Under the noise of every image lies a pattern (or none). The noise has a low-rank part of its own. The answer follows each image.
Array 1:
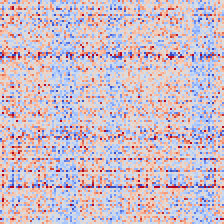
bands of columns
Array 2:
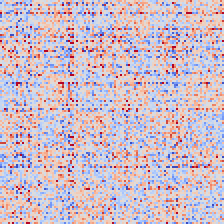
a checkerboard
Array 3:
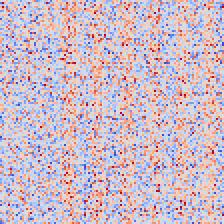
bands of columns
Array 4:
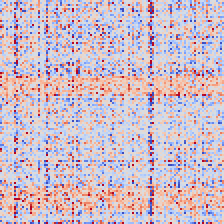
bands of rows
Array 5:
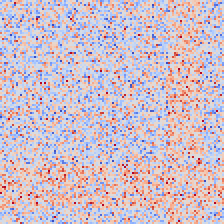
bands of rows crossing bands of columns
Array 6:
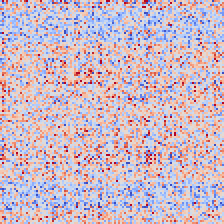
bands of rows
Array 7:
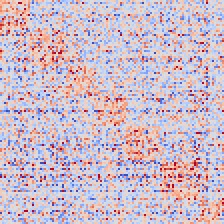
blocks along the diagonal
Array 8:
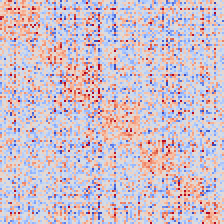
blocks along the diagonal
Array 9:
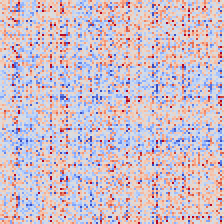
bands of rows crossing bands of columns
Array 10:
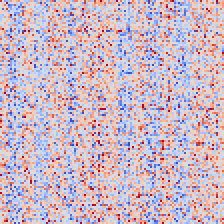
bands of columns
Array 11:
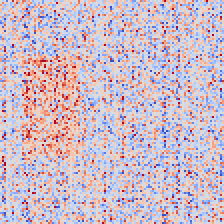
one block
